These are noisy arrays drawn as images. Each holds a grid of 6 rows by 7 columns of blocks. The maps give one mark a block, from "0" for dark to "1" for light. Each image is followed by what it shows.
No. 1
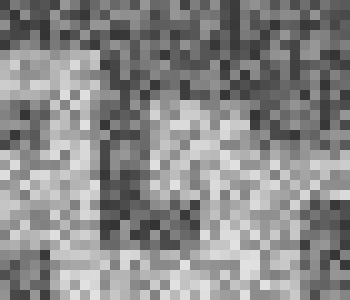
0 0 0 0 0 0 0
1 1 0 0 0 0 0
0 1 0 1 1 0 0
1 1 0 1 1 1 1
1 1 0 0 1 1 0
0 1 1 1 1 1 0
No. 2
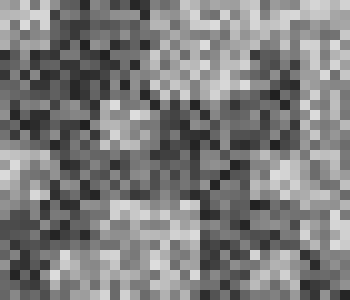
1 0 0 1 1 1 1
0 0 0 1 1 0 1
0 0 1 0 0 0 1
1 0 0 0 0 1 1
0 0 1 1 0 0 1
0 1 1 1 0 1 0
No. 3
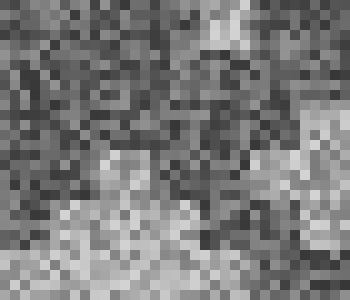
0 0 0 0 1 0 0
0 0 0 0 0 0 0
0 0 0 0 0 0 1
0 0 1 0 0 1 1
0 1 1 1 0 0 1
1 1 1 1 1 0 0
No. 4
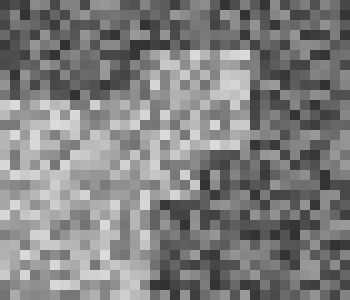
0 0 0 0 0 0 0
0 0 0 1 1 0 0
1 1 1 1 1 0 0
1 1 1 1 0 0 0
1 1 1 0 0 0 0
1 1 1 0 0 0 0
